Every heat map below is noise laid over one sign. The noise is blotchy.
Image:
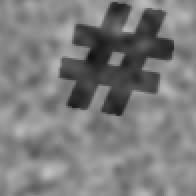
hash sign
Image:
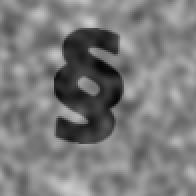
section sign
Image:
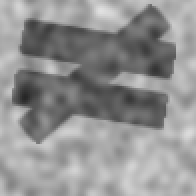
not-equal sign
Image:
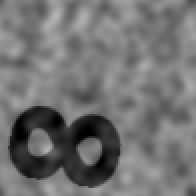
infinity sign
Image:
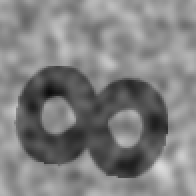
infinity sign
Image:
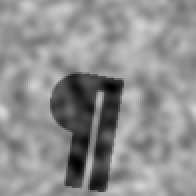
pilcrow
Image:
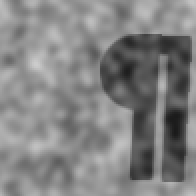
pilcrow
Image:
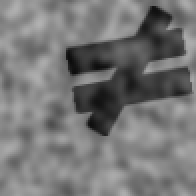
not-equal sign
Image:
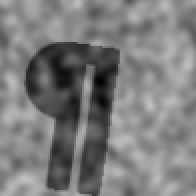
pilcrow
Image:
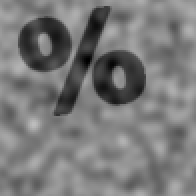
percent sign
